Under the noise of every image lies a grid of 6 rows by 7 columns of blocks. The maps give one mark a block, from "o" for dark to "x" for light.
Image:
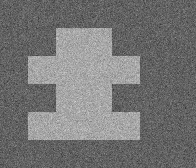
o o o o o o o
o o x x o o o
o x x x x o o
o o x x o o o
o x x x x o o
o o o o o o o
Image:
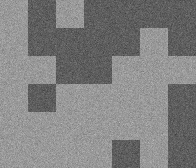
x o x o o o o
x o o o o x o
x x o o x x x
x o x x x x o
x x x x x x o
x x x x o x o
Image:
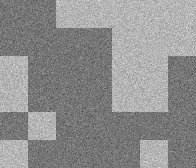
o o x x x x x
o o o o x x x
x o o o x x o
x o o o x x o
o x o o o o o
x o o o o x o
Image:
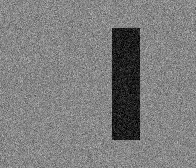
x x x x x x x
x x x x o x x
x x x x o x x
x x x x o x x
x x x x o x x
x x x x x x x
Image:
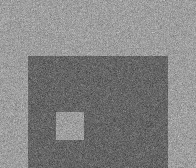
x x x x x x x
x x x x x x x
x o o o o o x
x o o o o o x
x o x o o o x
x o o o o o x
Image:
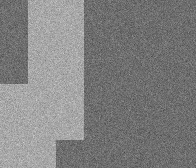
o x x o o o o
o x x o o o o
o x x o o o o
x x x o o o o
x x x o o o o
x x o o o o o
